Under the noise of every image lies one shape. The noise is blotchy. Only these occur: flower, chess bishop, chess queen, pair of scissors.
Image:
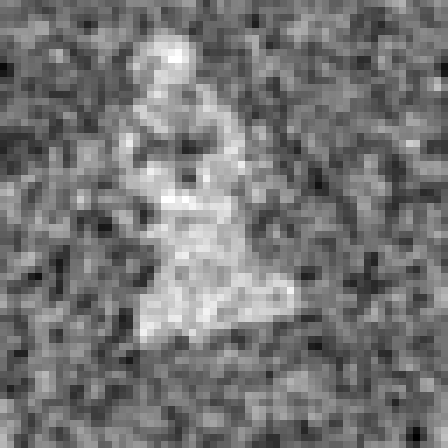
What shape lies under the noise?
chess bishop
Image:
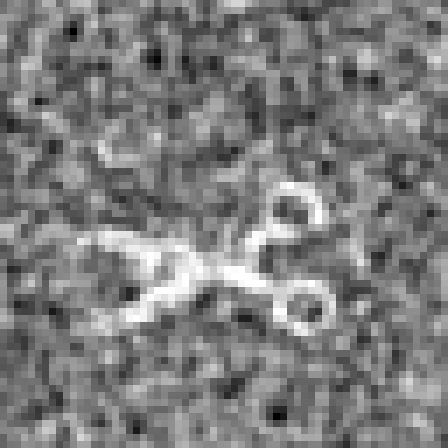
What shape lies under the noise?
pair of scissors
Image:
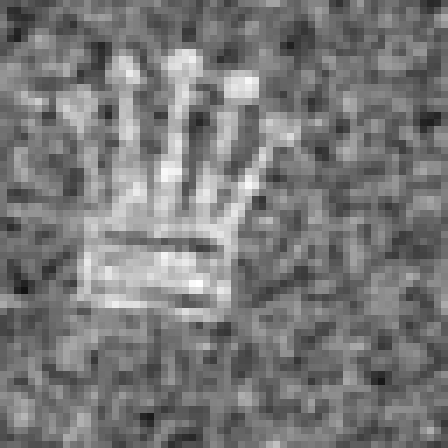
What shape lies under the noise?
chess queen
